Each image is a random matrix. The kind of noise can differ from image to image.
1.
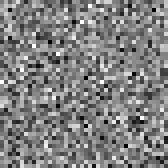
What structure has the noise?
independent entries
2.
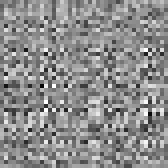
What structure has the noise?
low rank plus noise
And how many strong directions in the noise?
two
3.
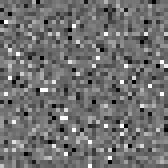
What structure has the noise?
heavy tails
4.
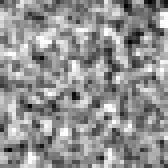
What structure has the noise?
blotchy
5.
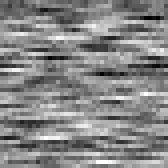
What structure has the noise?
streaked along the rows
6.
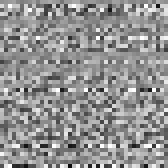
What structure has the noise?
rows of uneven size
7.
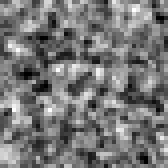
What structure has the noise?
blotchy
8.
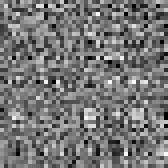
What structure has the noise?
low rank plus noise
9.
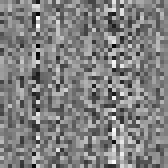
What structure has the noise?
columns of uneven size
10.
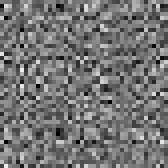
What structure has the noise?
low rank plus noise
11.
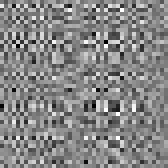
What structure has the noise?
low rank plus noise
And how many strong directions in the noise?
one
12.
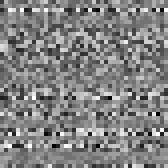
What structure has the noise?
rows of uneven size
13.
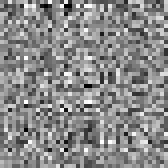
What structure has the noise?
low rank plus noise
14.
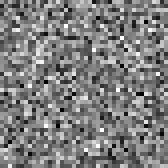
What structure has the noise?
independent entries
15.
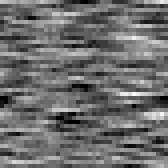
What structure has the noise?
streaked along the rows
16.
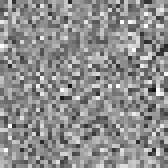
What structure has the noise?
low rank plus noise
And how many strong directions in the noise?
five to eight
